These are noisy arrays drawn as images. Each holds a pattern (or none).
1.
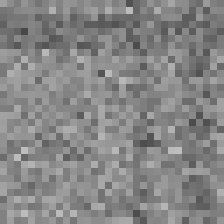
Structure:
bands of rows crossing bands of columns
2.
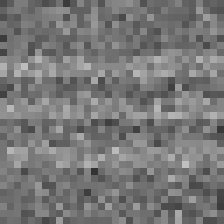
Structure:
bands of rows
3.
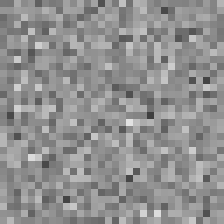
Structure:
only noise
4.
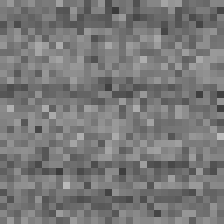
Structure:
bands of rows
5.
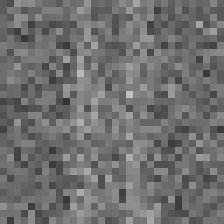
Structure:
bands of columns
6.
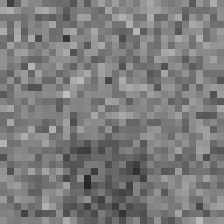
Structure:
one block
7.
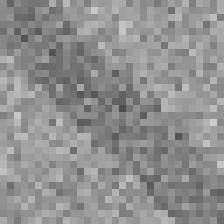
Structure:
a diagonal band
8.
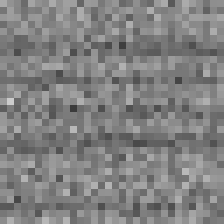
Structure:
bands of rows
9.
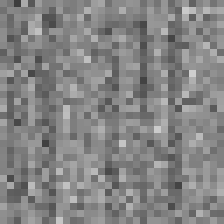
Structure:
bands of columns
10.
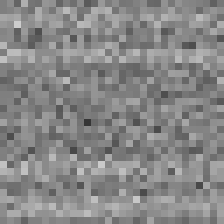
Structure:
bands of rows
